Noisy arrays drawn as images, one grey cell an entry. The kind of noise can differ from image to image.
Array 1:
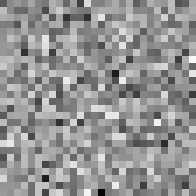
independent entries
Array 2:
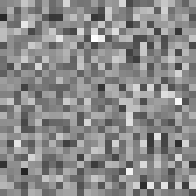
low rank plus noise
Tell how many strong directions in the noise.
three or four
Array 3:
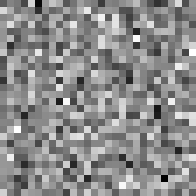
independent entries
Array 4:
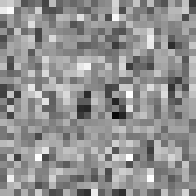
low rank plus noise
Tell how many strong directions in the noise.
three or four
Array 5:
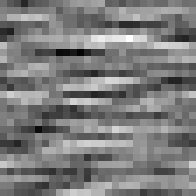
streaked along the rows
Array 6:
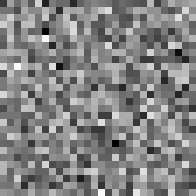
independent entries
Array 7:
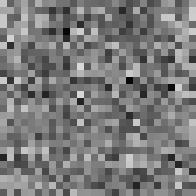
low rank plus noise
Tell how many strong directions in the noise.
three or four
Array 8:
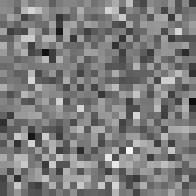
independent entries
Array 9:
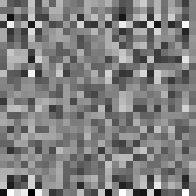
low rank plus noise
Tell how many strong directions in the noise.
one
